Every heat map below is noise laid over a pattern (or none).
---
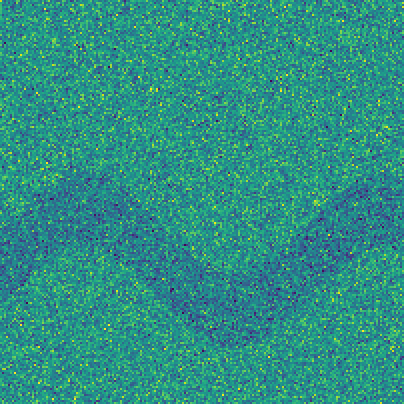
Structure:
a wavy band
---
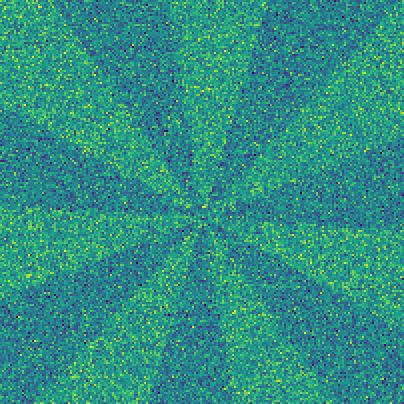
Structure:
spokes from one point
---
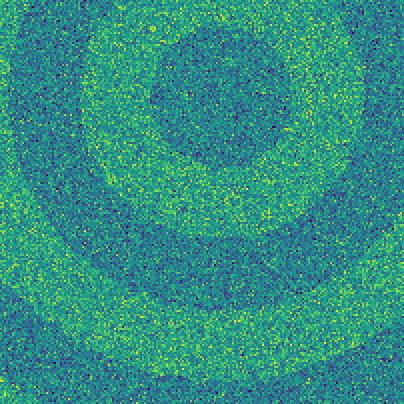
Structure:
rings round one point
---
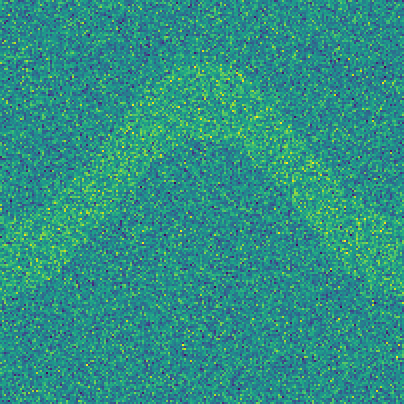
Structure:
a wavy band
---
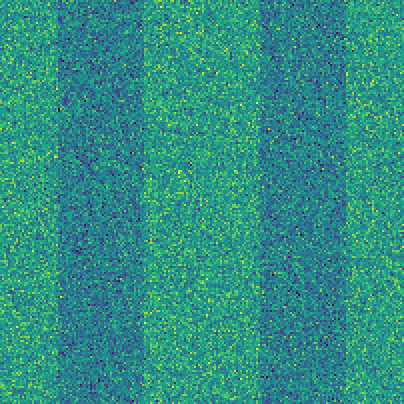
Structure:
vertical stripes
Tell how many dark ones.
2
